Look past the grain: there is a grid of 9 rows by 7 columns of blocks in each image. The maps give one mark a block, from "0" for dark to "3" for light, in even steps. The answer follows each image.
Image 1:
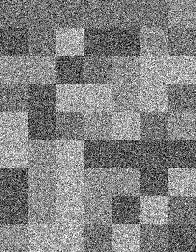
1 1 1 1 1 1 2
0 1 3 0 0 2 1
2 2 0 1 2 3 3
1 0 3 3 2 3 1
3 0 1 2 3 1 2
3 2 3 0 0 0 0
0 2 3 2 2 0 3
0 2 3 2 0 3 1
2 3 3 1 3 1 0
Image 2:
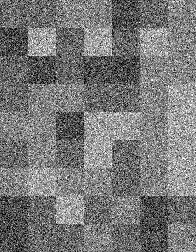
1 1 2 2 0 1 2
0 3 1 3 1 3 2
1 0 1 0 0 2 2
1 2 2 1 1 2 3
2 2 0 3 3 2 3
1 2 1 3 1 2 3
2 3 2 2 1 2 3
0 1 3 1 2 0 1
0 1 1 2 1 0 2
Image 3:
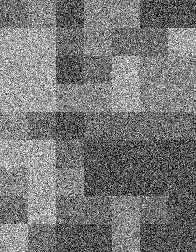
1 2 0 2 2 0 0
3 3 1 2 1 1 3
3 3 0 1 3 2 2
3 3 2 2 3 2 2
2 1 0 1 1 1 1
3 3 1 0 0 0 0
2 3 2 0 0 0 0
1 3 1 1 2 1 0
3 1 0 0 2 0 0
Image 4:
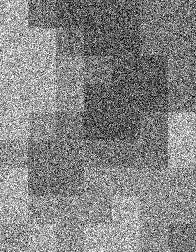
3 1 0 0 0 1 1
3 3 1 0 0 1 1
3 3 2 1 0 0 1
3 3 2 0 0 0 1
3 2 1 0 0 1 3
2 1 1 1 1 1 3
3 1 1 2 2 2 2
3 2 2 2 3 2 2
2 3 2 3 3 2 1
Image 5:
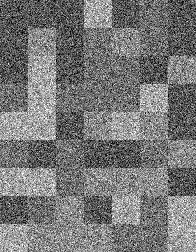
0 0 0 3 0 1 0
0 2 0 1 2 1 0
0 3 0 1 1 0 2
1 3 1 1 1 3 0
3 3 0 2 3 2 0
1 0 1 0 0 1 2
3 3 1 2 2 2 0
0 1 2 0 3 1 3
3 2 2 2 1 1 3
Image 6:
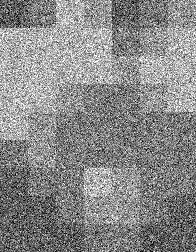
0 1 3 2 0 1 2
3 3 3 3 1 2 3
3 3 3 3 2 3 3
3 3 2 1 1 2 3
3 2 1 1 1 1 1
1 2 1 1 1 1 1
0 1 1 3 2 1 1
0 0 1 2 2 1 0
0 0 0 1 1 0 0
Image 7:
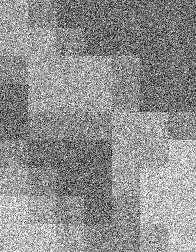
2 1 0 0 0 0 0
2 2 1 0 0 0 0
1 2 2 2 1 0 0
0 2 2 2 1 0 0
0 1 1 1 2 2 1
1 0 0 0 2 2 3
2 1 0 0 2 3 3
3 2 1 0 1 3 3
3 3 2 1 1 2 3
